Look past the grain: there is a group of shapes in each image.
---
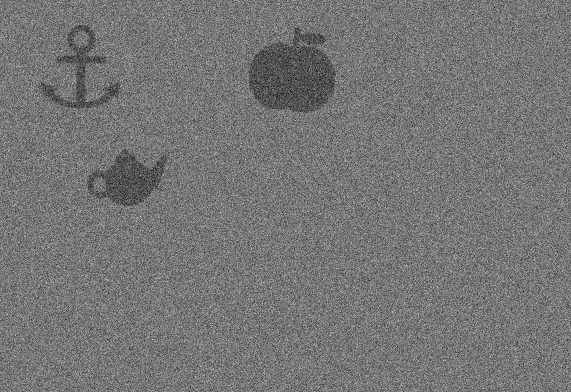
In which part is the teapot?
middle left
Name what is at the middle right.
nothing
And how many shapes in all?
3
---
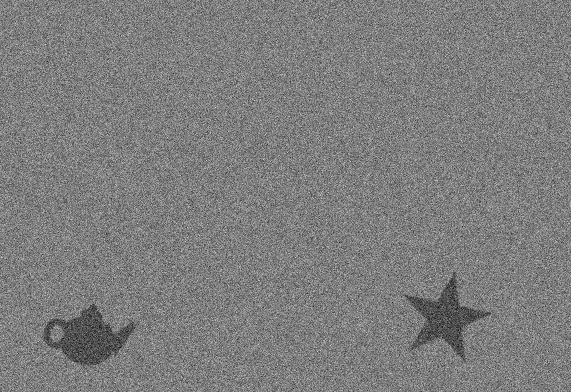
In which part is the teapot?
bottom left
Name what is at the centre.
nothing
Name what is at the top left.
nothing
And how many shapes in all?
2
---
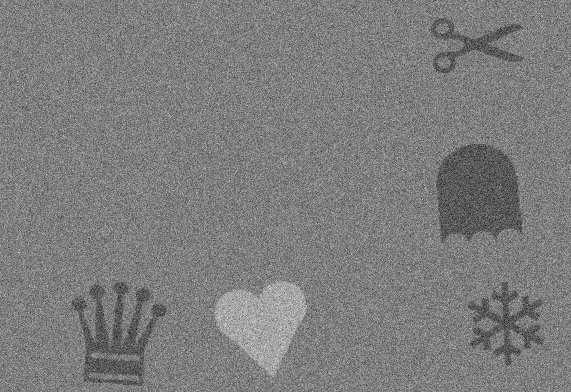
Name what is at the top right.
pair of scissors
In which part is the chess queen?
bottom left
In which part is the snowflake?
bottom right
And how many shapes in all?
5
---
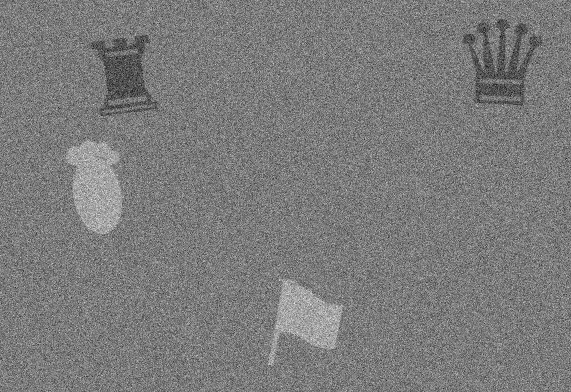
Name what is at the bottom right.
nothing
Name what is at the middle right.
nothing
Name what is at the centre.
nothing
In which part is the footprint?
middle left
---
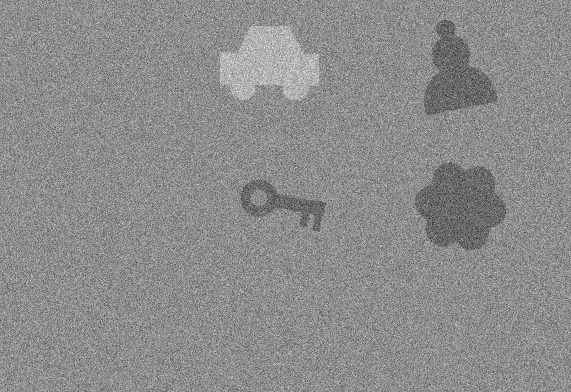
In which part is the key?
centre
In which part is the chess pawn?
top right
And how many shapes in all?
4
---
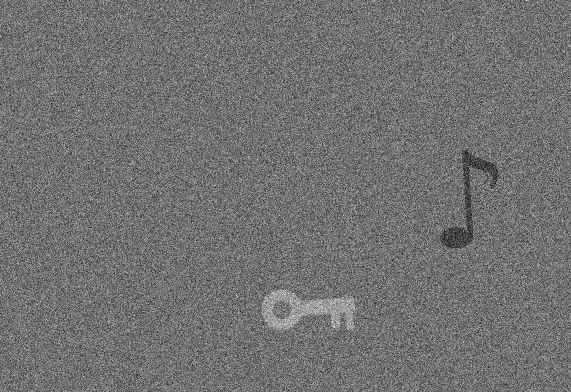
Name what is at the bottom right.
nothing
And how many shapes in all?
2
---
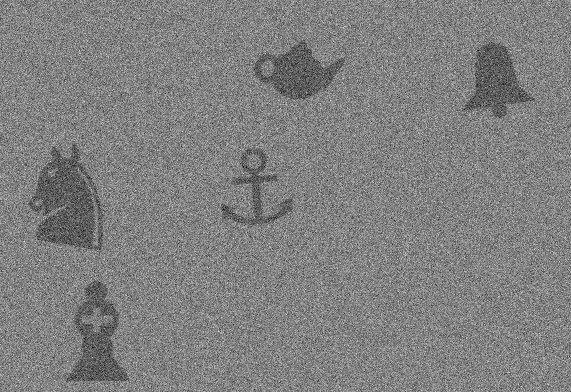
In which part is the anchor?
centre
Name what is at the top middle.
teapot
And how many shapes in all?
5
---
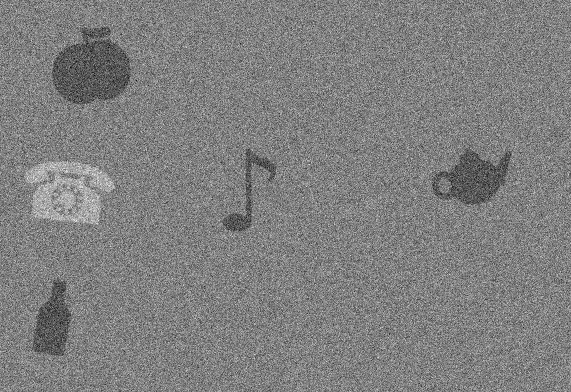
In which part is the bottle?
bottom left
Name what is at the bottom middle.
nothing
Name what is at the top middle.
nothing
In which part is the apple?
top left
